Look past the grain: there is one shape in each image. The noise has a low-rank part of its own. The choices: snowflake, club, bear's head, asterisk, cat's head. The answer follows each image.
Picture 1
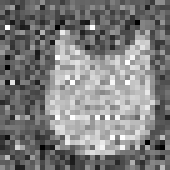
cat's head
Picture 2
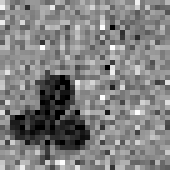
club
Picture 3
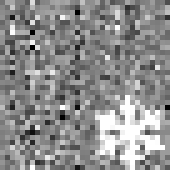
snowflake
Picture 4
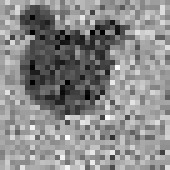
bear's head
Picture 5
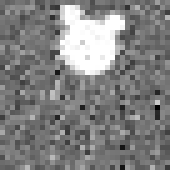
bear's head
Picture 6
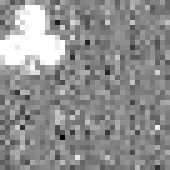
club
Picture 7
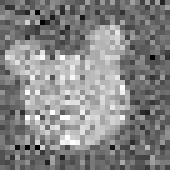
bear's head
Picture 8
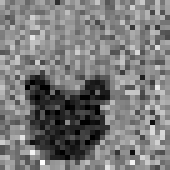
bear's head
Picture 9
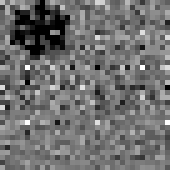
snowflake
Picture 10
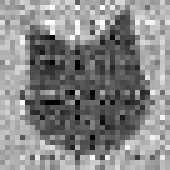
cat's head
